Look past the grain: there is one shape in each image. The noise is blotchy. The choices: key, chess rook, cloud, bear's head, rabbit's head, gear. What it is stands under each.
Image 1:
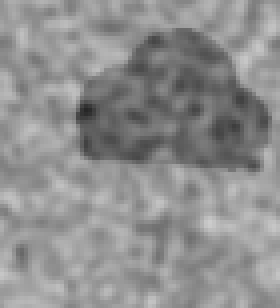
dark cloud
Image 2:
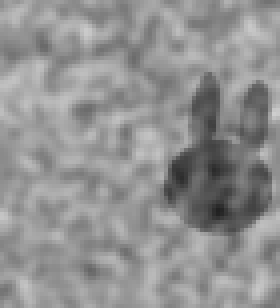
dark rabbit's head
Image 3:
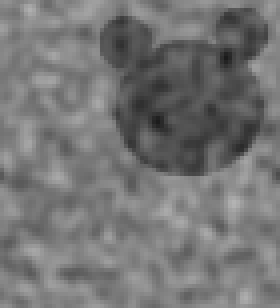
dark bear's head
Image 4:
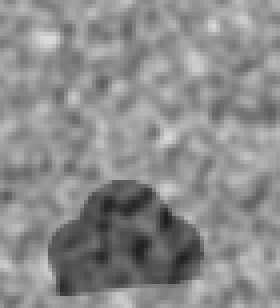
dark cloud
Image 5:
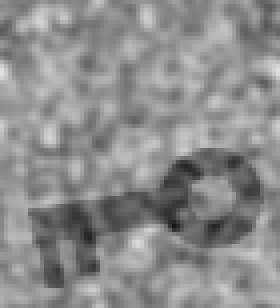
dark key
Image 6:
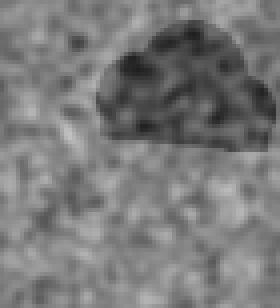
dark cloud
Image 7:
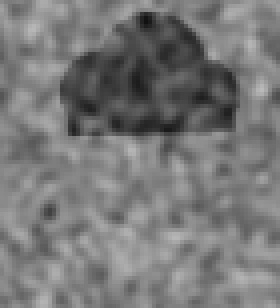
dark cloud
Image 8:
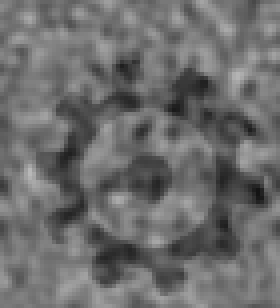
dark gear
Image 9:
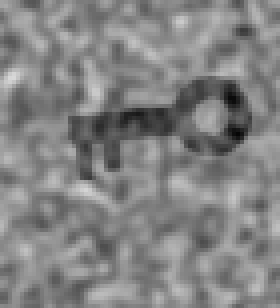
dark key
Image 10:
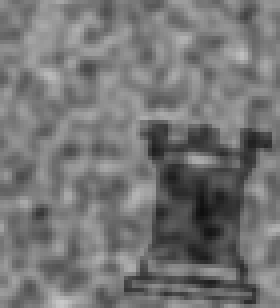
dark chess rook
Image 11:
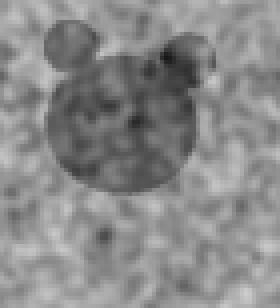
dark bear's head
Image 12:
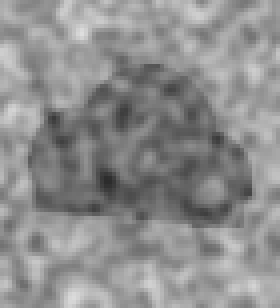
dark cloud
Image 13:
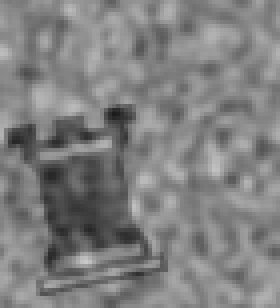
dark chess rook
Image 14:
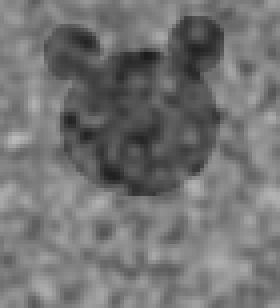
dark bear's head
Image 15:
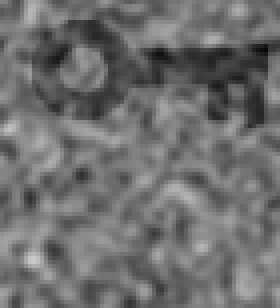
dark key
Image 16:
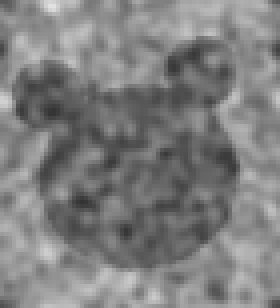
dark bear's head
